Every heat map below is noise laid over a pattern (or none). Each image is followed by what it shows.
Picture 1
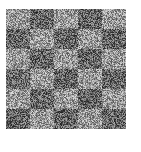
a checkerboard
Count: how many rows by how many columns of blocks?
6 by 5
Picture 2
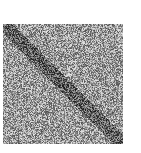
a diagonal band
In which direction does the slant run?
top left to bottom right
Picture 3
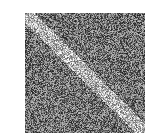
a diagonal band
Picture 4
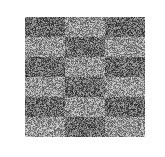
a checkerboard
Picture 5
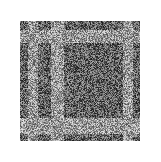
bands of rows crossing bands of columns
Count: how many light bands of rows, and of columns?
2 and 3
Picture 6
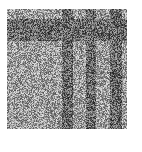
bands of rows crossing bands of columns
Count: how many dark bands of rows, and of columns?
1 and 3
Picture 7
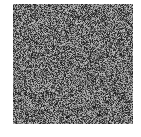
only noise
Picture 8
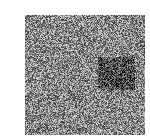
one block
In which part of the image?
middle right
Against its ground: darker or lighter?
darker
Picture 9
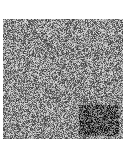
one block
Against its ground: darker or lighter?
darker
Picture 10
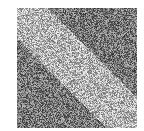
a diagonal band
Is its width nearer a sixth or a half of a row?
a half
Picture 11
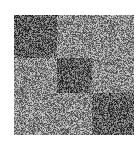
blocks along the diagonal
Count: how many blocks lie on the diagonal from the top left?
3
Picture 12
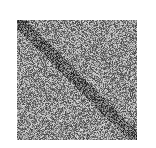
a diagonal band
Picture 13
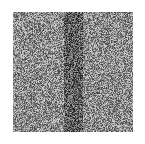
one band of columns
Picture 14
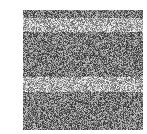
bands of rows
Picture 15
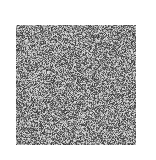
only noise
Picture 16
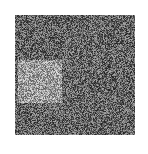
one block
